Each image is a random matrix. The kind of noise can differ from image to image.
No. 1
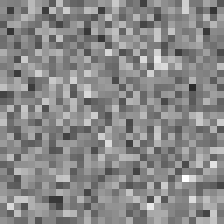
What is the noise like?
independent entries
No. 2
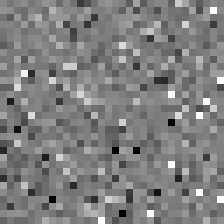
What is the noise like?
heavy tails
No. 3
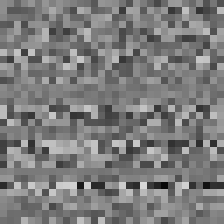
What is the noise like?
rows of uneven size
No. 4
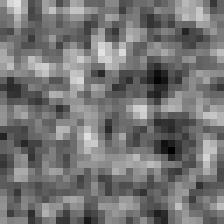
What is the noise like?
blotchy
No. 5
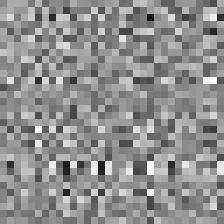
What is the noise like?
low rank plus noise
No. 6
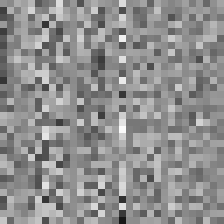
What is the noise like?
columns of uneven size
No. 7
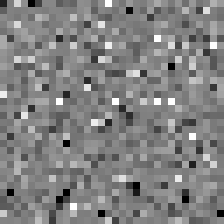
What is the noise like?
heavy tails
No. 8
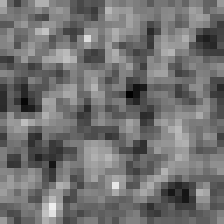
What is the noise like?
blotchy
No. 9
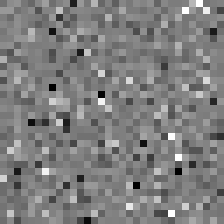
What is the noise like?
heavy tails
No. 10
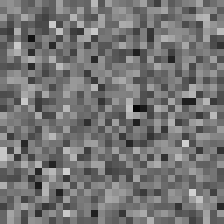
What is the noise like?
independent entries
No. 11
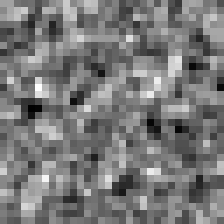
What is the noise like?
blotchy
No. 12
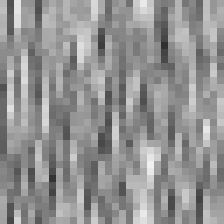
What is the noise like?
streaked along the columns
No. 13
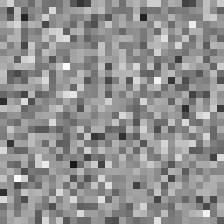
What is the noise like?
independent entries
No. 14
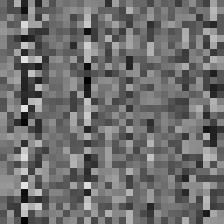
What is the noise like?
columns of uneven size
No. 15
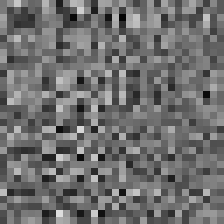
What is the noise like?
low rank plus noise
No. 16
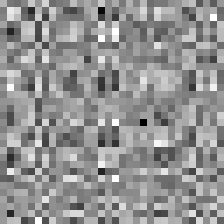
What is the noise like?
low rank plus noise
